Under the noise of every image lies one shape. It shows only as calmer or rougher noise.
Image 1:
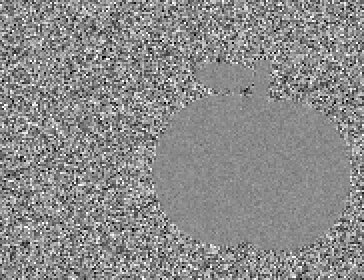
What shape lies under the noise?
apple
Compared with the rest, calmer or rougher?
calmer
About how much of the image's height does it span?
two thirds
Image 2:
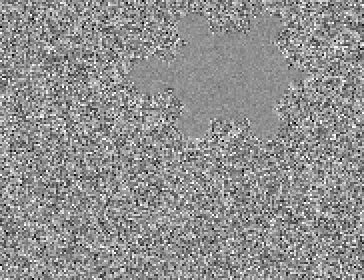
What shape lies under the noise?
turtle
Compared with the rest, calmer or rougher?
calmer
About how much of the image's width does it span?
half
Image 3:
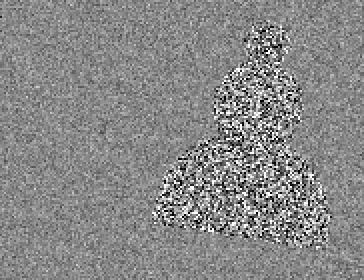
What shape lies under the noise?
chess pawn
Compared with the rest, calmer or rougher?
rougher
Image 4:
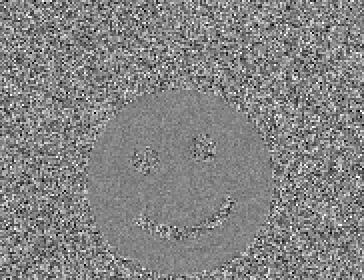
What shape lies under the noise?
smiling face
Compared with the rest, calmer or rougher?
calmer
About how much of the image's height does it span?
two thirds
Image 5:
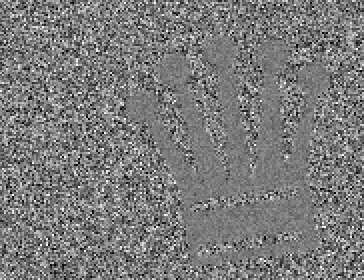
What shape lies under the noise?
chess queen
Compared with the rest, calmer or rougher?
calmer
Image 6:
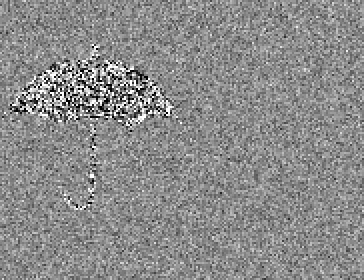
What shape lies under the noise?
umbrella
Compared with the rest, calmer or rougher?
rougher
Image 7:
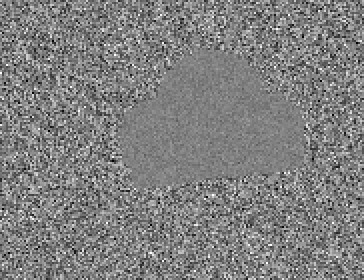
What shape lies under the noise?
cloud
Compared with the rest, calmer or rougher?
calmer
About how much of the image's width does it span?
half
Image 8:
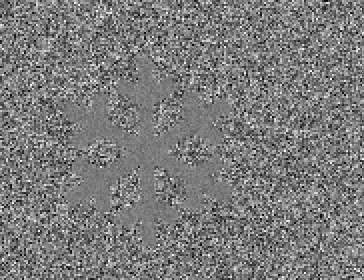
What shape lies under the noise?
snowflake
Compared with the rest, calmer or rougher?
calmer
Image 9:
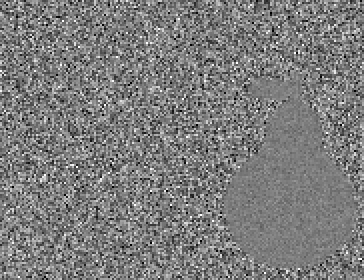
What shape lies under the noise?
pear
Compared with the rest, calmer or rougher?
calmer
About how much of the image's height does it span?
two thirds
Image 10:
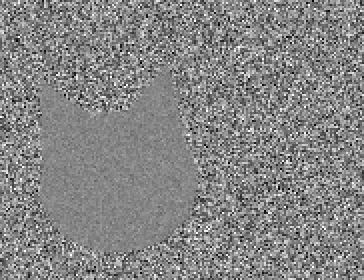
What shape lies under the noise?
cat's head
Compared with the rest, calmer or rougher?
calmer
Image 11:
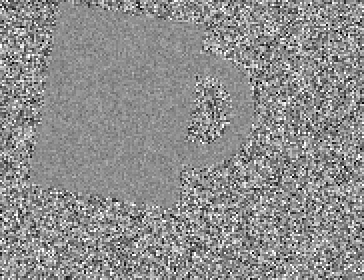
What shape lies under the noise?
cup
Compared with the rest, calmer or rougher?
calmer
